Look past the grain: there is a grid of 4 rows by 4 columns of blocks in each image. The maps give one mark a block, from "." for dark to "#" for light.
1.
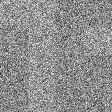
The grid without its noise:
# # . .
. # . #
. # . .
. # . .
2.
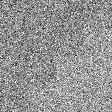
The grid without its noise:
. . . .
. . . #
. . # #
. # # #
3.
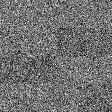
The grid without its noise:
# # # #
# # . .
. . # #
# # # .
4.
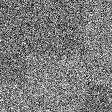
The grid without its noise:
. . . #
. . . #
. # # #
# # # .
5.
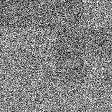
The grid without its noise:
. . . #
# # . .
# # . #
# # # #
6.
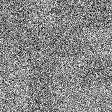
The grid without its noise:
. # . .
. . . #
# . # .
# . # #
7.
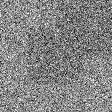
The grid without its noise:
# # . .
# . . .
# . . #
# # # #
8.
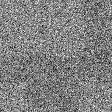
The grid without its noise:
# # # .
# # # .
. . . .
# . . #
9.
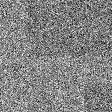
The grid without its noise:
# . . .
# . . .
# # # #
# # # .
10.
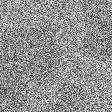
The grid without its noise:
# # # .
. . # .
. . # #
. # . #
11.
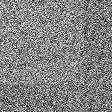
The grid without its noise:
# # # .
# # # .
# # # .
. . . .
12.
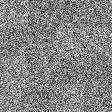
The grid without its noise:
# . . .
. . # #
# . . .
# . # .
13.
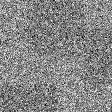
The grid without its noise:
# . . #
# . . .
# # # .
. . # #
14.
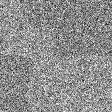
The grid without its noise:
# . . .
# # . .
. # # #
. # # #
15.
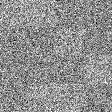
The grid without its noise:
# # . .
. . # .
. . . #
. # # .
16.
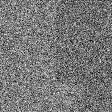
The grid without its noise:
# # . .
# # . .
# # . .
# # # .
